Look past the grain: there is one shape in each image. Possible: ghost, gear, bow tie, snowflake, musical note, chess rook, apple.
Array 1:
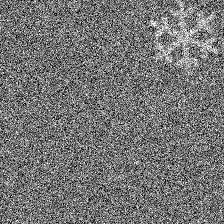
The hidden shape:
snowflake
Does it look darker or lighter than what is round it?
lighter
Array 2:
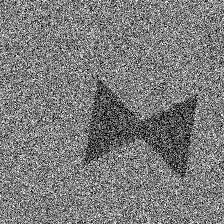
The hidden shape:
bow tie
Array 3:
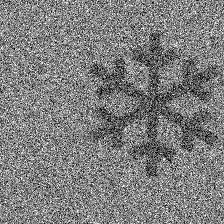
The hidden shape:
snowflake
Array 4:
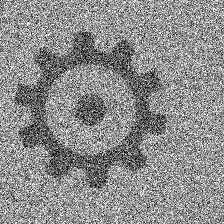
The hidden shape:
gear
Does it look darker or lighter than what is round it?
darker
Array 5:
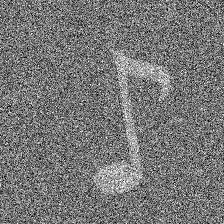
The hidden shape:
musical note
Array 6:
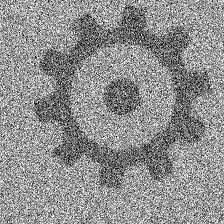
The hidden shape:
gear
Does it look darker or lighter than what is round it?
darker
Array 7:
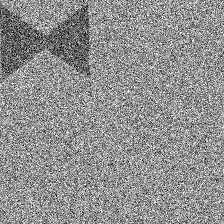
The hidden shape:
bow tie
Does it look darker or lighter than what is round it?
darker
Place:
top left
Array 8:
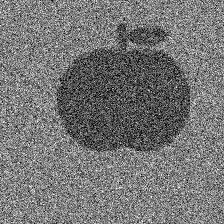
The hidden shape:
apple
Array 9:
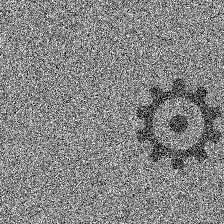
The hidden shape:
gear
